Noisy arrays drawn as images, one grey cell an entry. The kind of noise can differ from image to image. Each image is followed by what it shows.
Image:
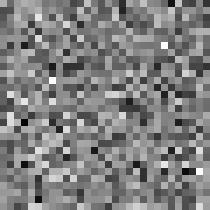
low rank plus noise
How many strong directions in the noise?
five to eight
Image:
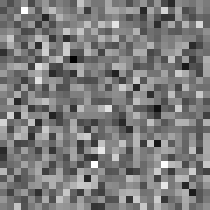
independent entries
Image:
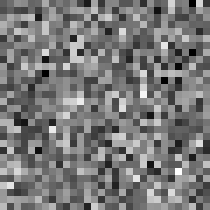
independent entries
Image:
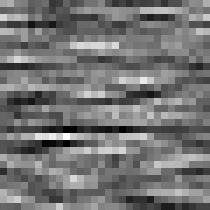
streaked along the rows
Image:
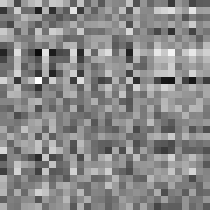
low rank plus noise
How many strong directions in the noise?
one
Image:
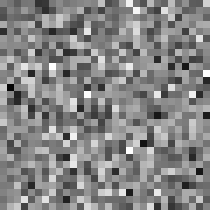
independent entries
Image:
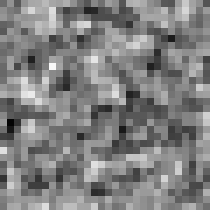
blotchy
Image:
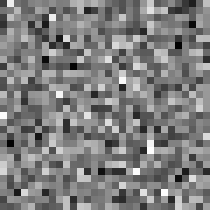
independent entries
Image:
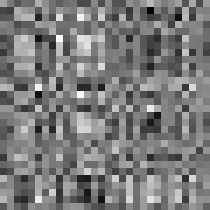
low rank plus noise
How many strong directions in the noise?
one
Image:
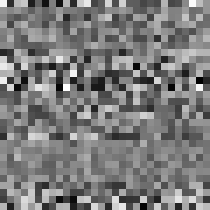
rows of uneven size
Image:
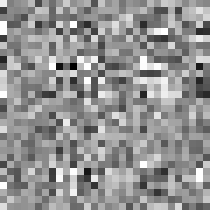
low rank plus noise
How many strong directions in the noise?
two
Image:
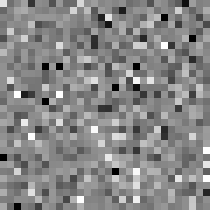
heavy tails
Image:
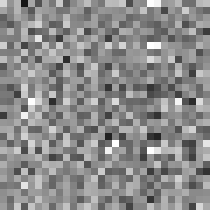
low rank plus noise
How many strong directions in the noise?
two
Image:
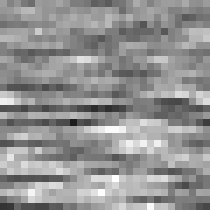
streaked along the rows
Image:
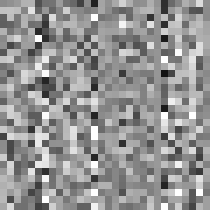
columns of uneven size
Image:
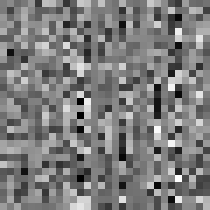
columns of uneven size
